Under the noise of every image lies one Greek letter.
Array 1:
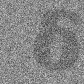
delta
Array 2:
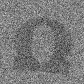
omega
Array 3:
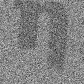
eta
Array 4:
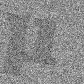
mu
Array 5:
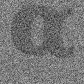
alpha
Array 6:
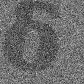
delta
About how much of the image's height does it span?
nearly all
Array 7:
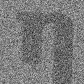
eta
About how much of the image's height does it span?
nearly all
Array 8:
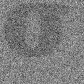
sigma
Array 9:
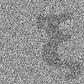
xi
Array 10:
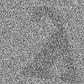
lambda
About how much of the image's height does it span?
nearly all
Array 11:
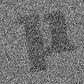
mu
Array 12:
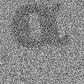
alpha
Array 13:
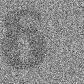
delta
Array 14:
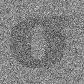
sigma
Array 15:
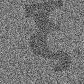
xi
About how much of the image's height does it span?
nearly all
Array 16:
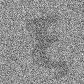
xi
